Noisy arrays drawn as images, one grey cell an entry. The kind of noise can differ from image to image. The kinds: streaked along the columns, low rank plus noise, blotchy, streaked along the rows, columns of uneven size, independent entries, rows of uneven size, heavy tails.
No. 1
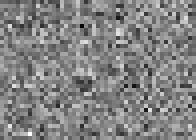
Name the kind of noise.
low rank plus noise
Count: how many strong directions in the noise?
five to eight
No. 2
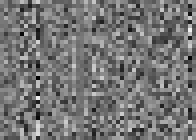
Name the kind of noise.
columns of uneven size
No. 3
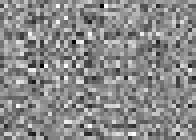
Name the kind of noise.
low rank plus noise
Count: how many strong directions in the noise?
one
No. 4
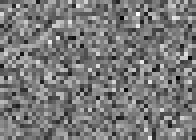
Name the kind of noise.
independent entries
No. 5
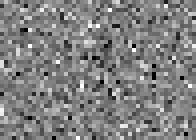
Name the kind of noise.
heavy tails
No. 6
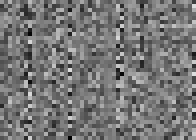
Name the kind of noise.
columns of uneven size
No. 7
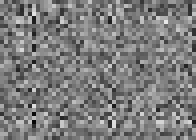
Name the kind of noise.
low rank plus noise
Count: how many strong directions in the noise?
one
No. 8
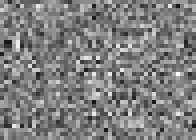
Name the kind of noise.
low rank plus noise
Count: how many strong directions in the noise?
two
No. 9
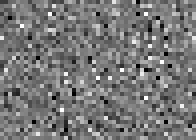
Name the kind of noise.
heavy tails
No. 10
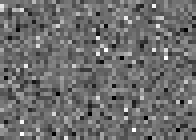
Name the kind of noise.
heavy tails
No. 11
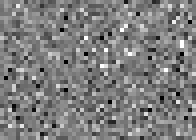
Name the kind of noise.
heavy tails
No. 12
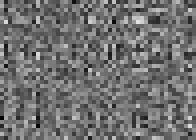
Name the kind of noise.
low rank plus noise
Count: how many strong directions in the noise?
two
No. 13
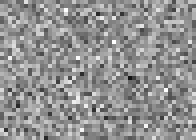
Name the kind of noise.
independent entries
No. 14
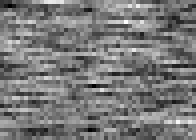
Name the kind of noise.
streaked along the rows
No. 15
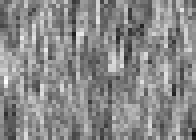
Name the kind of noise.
streaked along the columns
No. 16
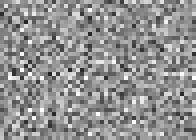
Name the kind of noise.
low rank plus noise
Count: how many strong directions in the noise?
five to eight
